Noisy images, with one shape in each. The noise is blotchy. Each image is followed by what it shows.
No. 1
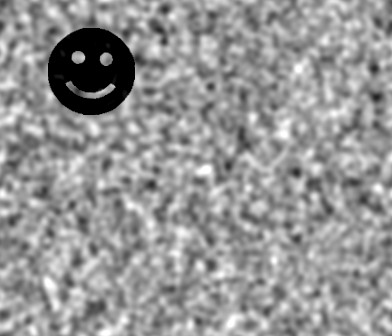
smiling face
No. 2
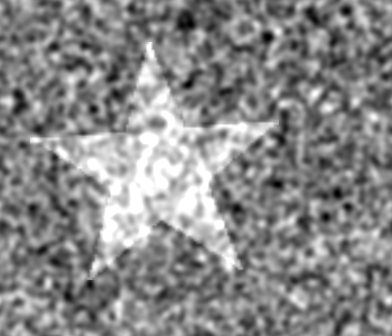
star
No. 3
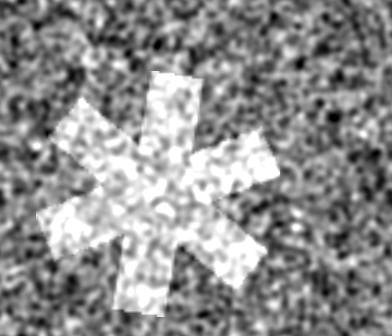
asterisk
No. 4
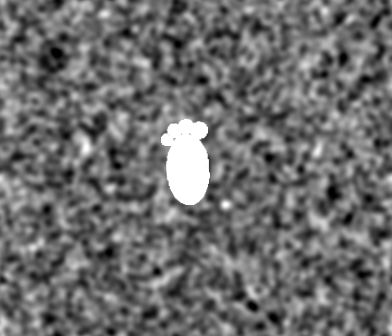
footprint
